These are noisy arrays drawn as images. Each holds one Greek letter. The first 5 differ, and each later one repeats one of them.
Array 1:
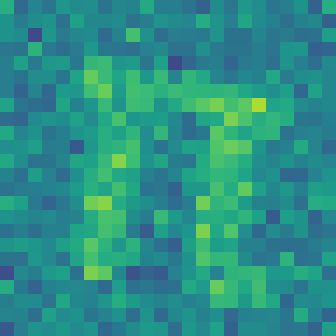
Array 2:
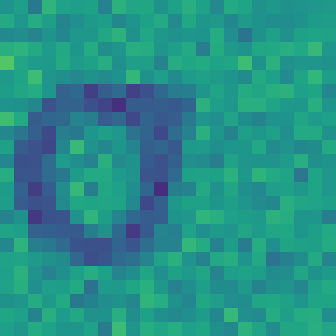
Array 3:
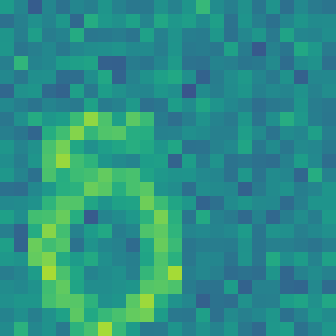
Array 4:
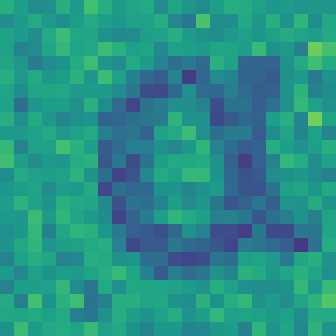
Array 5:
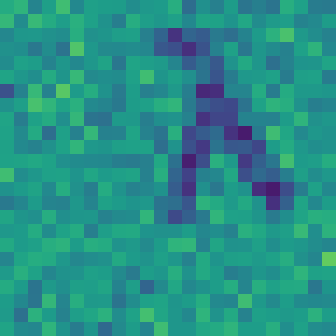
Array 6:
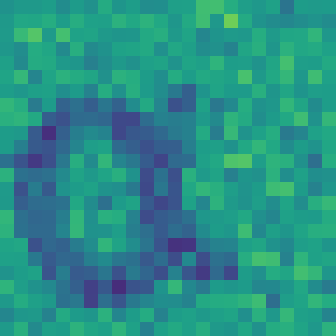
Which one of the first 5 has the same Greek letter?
4
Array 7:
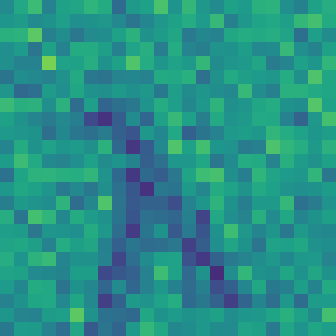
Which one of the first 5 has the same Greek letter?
5
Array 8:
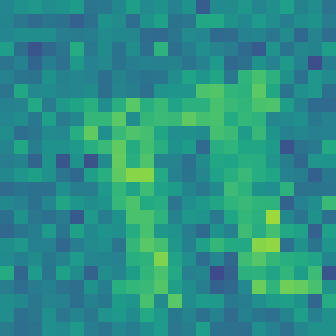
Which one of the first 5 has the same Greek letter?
1
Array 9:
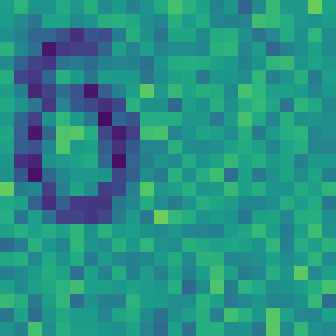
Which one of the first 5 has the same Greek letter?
3
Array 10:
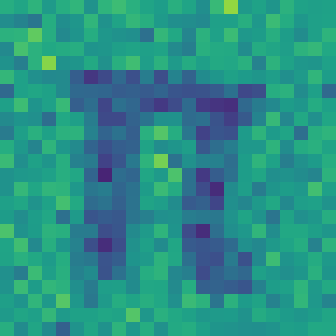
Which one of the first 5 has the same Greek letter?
1
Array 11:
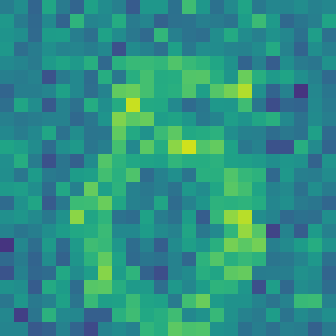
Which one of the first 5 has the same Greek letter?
3
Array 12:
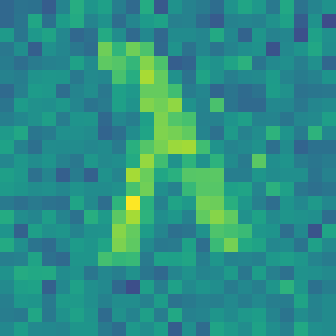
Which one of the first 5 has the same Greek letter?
5
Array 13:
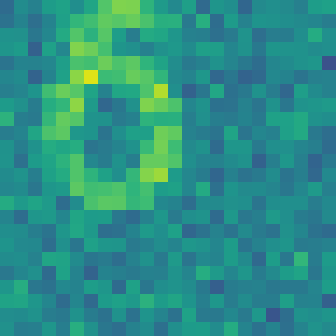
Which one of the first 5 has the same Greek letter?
3
